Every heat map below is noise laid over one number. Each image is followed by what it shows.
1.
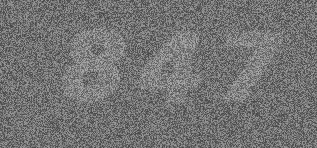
847
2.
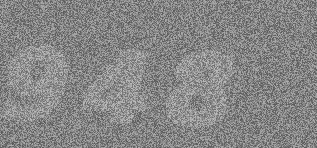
948
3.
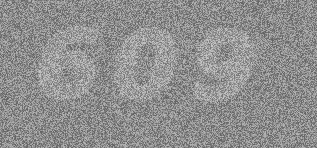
609
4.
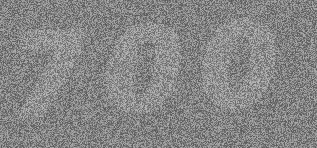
700
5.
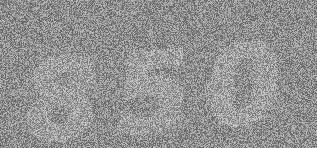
850
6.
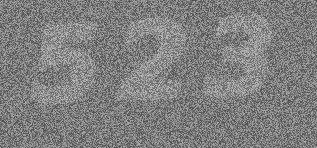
523
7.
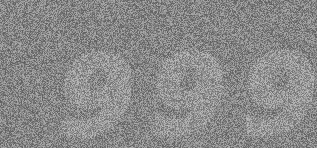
999
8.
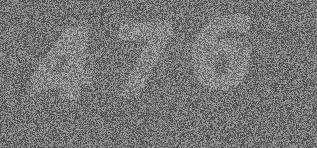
476
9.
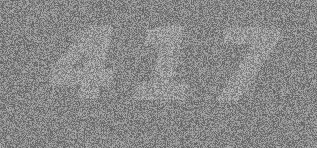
417
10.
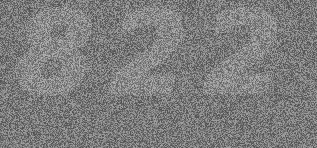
822
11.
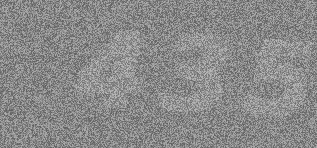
435
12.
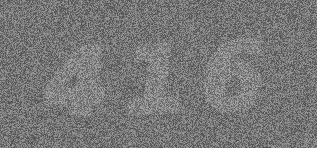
416
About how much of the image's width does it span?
two thirds
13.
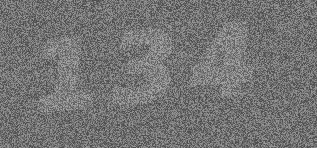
134
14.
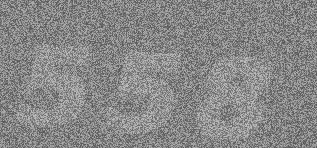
558
